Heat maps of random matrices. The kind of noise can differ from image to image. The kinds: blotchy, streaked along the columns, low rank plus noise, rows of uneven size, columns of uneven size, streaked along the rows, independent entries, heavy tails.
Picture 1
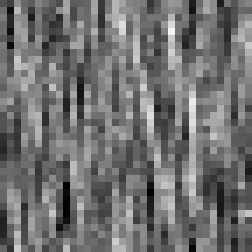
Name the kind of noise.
streaked along the columns
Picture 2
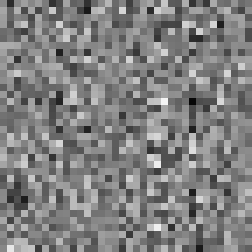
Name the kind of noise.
low rank plus noise
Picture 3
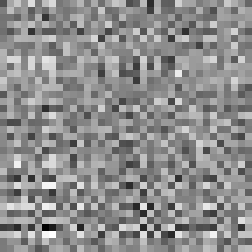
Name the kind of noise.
low rank plus noise
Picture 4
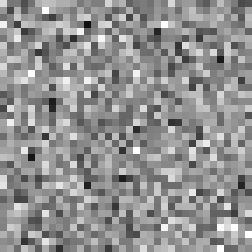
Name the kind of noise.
independent entries
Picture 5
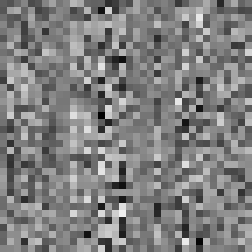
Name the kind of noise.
columns of uneven size
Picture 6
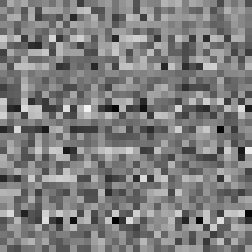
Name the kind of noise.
rows of uneven size
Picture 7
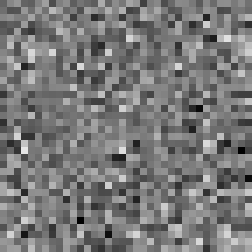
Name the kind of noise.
low rank plus noise
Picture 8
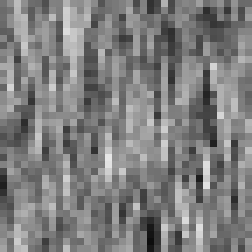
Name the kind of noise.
streaked along the columns
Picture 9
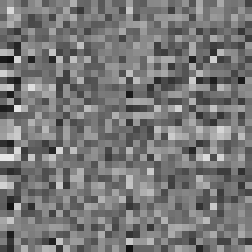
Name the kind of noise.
low rank plus noise
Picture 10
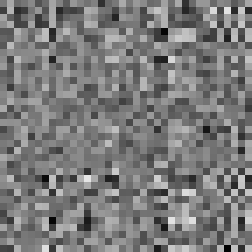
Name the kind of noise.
low rank plus noise
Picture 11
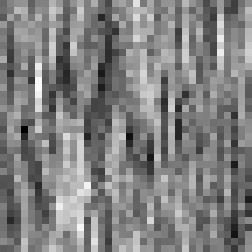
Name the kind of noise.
streaked along the columns
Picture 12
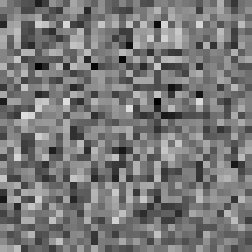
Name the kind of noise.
low rank plus noise
